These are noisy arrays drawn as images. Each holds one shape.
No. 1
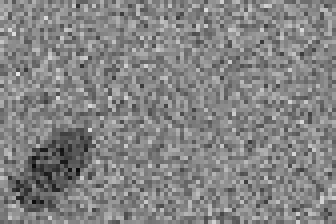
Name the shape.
footprint
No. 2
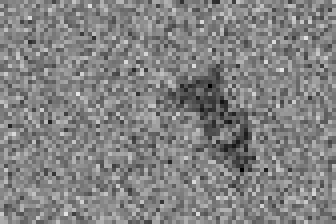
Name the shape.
chess bishop
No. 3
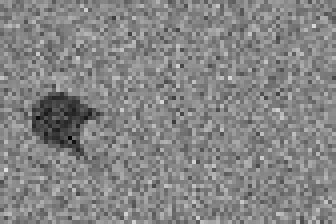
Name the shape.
cat's head
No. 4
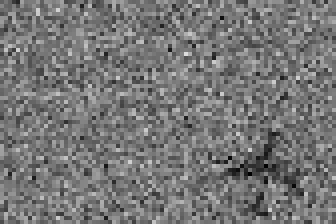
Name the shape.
airplane
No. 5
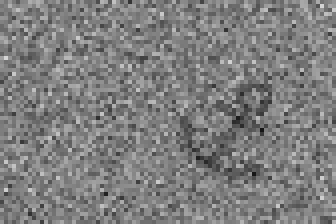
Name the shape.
anchor
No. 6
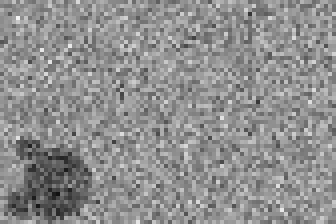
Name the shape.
bear's head
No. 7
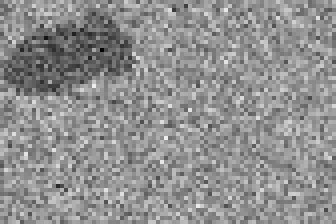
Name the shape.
footprint
